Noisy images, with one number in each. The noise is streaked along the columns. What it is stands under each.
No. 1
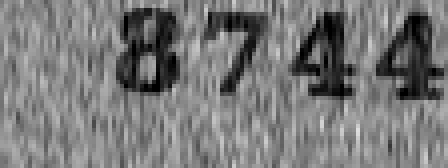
8744
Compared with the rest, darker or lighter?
darker
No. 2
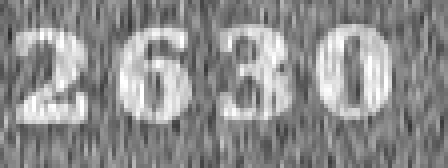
2630
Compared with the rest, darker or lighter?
lighter
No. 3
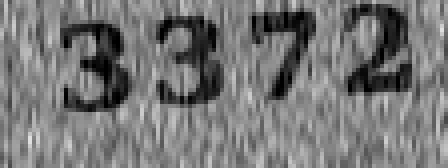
3372
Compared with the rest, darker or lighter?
darker
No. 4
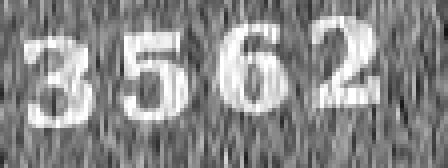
3562
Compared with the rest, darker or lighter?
lighter
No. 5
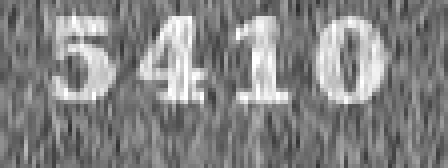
5410
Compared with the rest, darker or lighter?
lighter
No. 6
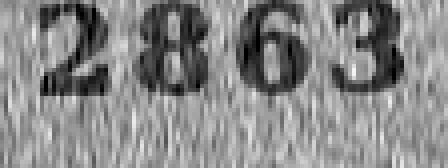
2863
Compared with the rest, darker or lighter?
darker
